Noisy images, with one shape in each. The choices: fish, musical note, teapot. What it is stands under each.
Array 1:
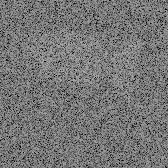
fish
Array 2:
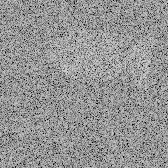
fish
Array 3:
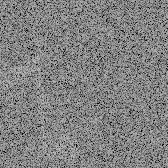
musical note
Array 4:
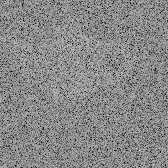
teapot
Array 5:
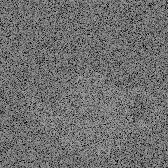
teapot
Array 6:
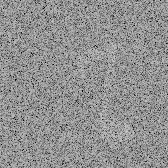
musical note
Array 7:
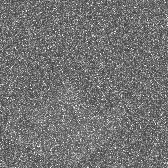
teapot
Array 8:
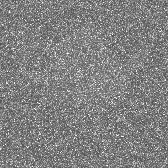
teapot
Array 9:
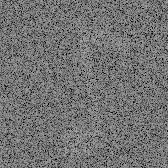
musical note
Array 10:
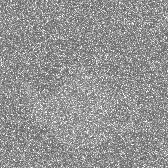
teapot
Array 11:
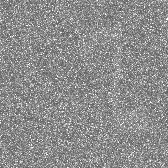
musical note
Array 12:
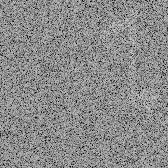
musical note
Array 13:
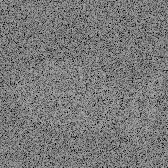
fish
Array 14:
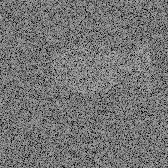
fish
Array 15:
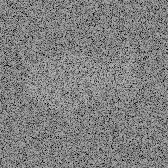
fish
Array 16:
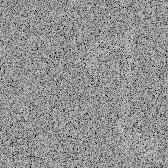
musical note
